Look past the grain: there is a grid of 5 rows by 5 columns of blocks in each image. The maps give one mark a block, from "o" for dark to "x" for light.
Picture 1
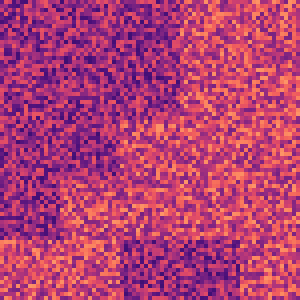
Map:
oooxx
oooxx
ooxxx
oxxxx
xxoox
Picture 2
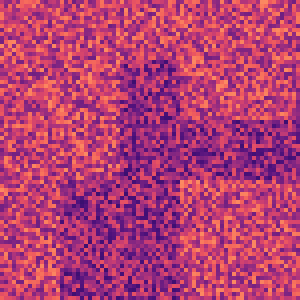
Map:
xxxxx
xxoxx
xxooo
xooxx
xooxx
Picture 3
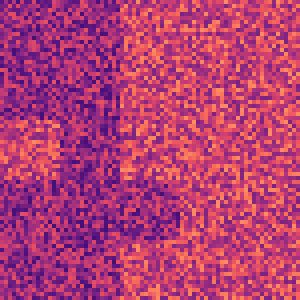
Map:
ooxxx
ooxxx
xoxxx
oooxx
ooxxx
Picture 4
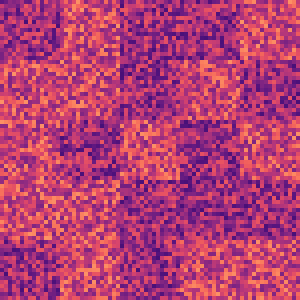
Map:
oxoox
xxoxo
xoxox
xxooo
oxoxx
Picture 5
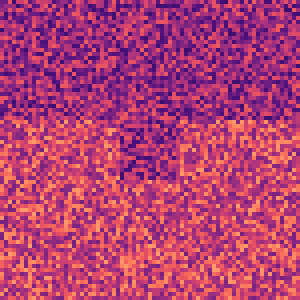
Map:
ooooo
ooooo
xxoxx
xxxxx
xxxxx
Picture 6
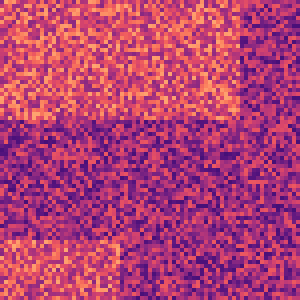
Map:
xxxxo
xxxxo
ooooo
ooooo
xxooo
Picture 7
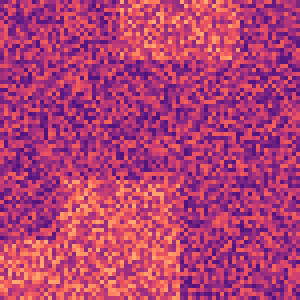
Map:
ooxxo
ooooo
ooooo
oxxoo
xxxoo
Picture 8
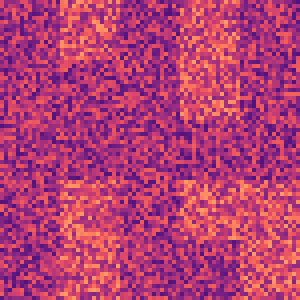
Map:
oxoxo
oooxo
ooooo
oxoxx
oxoox
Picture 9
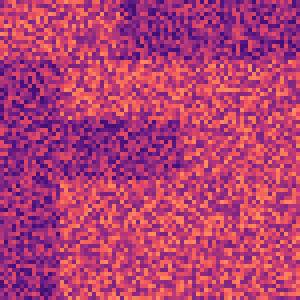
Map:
xxooo
oxxxx
oooxx
oxxxx
oxxxx
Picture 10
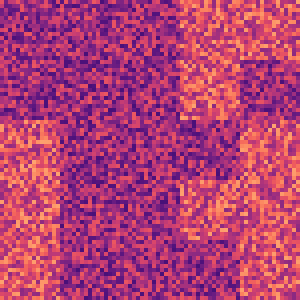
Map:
oooxx
oooxo
xooox
xooxx
xooox
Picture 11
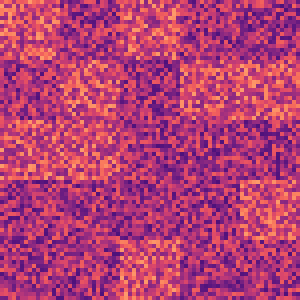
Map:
xoxoo
oxoxx
xxooo
oooox
ooxoo
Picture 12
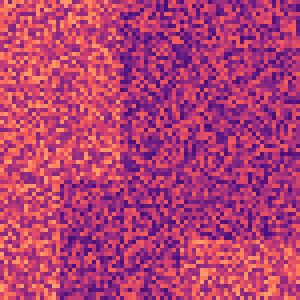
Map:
xxooo
xxooo
xxooo
xoooo
xooxx
